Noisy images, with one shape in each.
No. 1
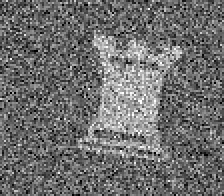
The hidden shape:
chess rook
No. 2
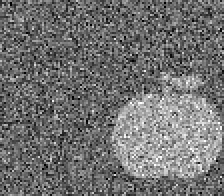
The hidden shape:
apple
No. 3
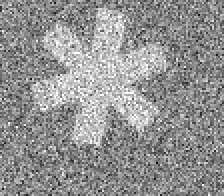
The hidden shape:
asterisk
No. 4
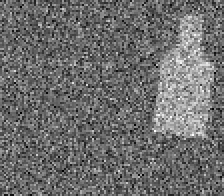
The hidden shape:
bottle
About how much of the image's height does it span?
two thirds
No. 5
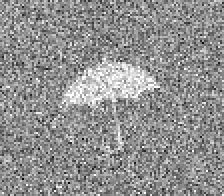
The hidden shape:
umbrella
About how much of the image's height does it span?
half
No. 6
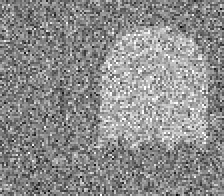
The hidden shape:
ghost
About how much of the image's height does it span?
two thirds
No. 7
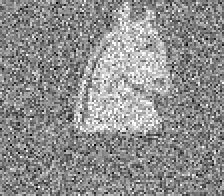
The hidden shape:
chess knight
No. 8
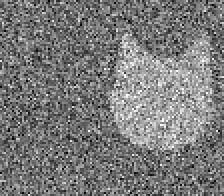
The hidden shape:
cat's head
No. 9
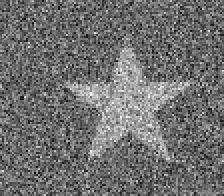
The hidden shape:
star
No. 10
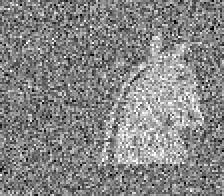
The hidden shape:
chess knight
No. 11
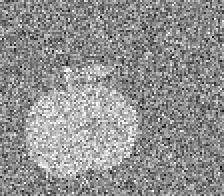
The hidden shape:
apple
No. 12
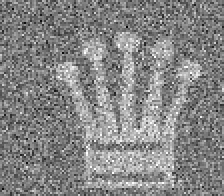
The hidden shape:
chess queen
